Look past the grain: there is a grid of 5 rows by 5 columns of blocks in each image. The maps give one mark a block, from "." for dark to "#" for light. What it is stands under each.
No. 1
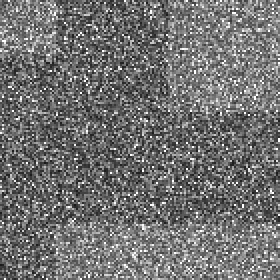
#..##
...##
.....
.....
.####
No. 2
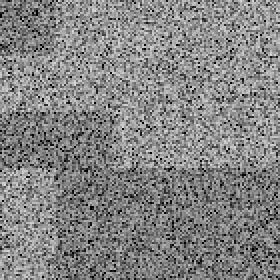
.####
#####
..###
#....
#....
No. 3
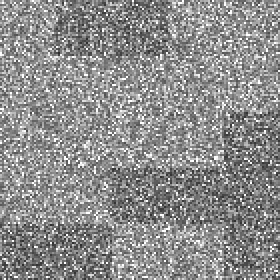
#..##
#####
####.
##...
..##.
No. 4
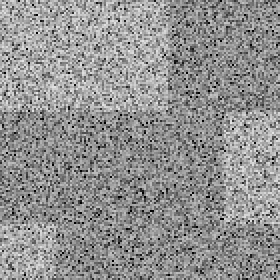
###..
###..
....#
....#
#....
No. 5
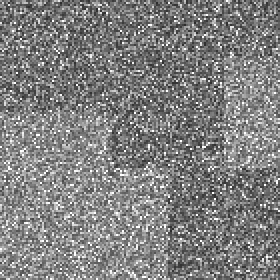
.....
....#
##..#
###..
###..
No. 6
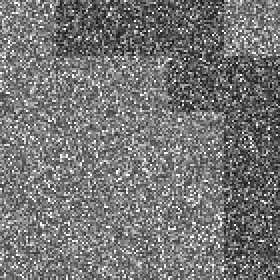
#...#
###..
####.
####.
####.
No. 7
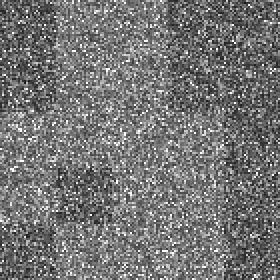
.##..
.##..
####.
#.##.
.###.
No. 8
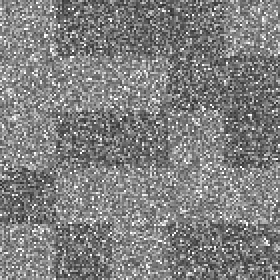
#...#
###..
#..#.
.####
#.#..
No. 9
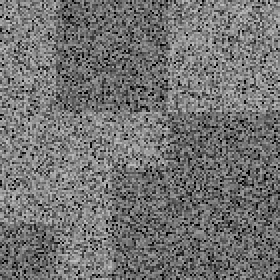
#..##
#..##
###..
##...
.#...
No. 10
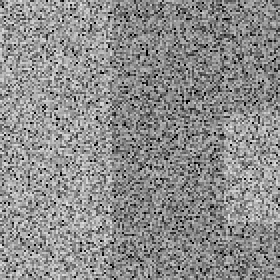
##...
##...
##..#
##..#
##...
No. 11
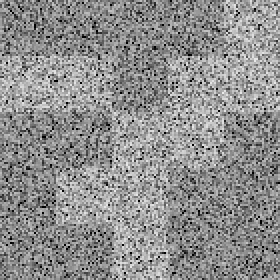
....#
##.##
..##.
.##..
..#..
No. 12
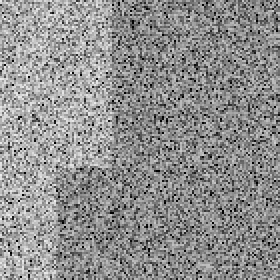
##...
##...
##...
#....
#....
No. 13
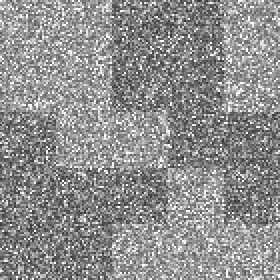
##..#
##..#
.##..
...#.
..###
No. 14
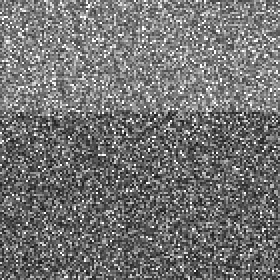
#####
#####
.....
.....
.....
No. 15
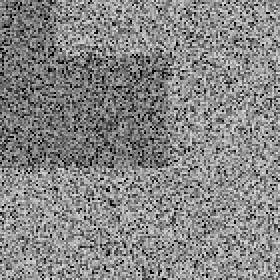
.####
...##
...##
#####
#####
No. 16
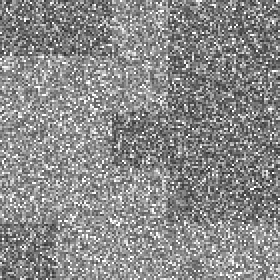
..#..
###..
##...
###..
.####
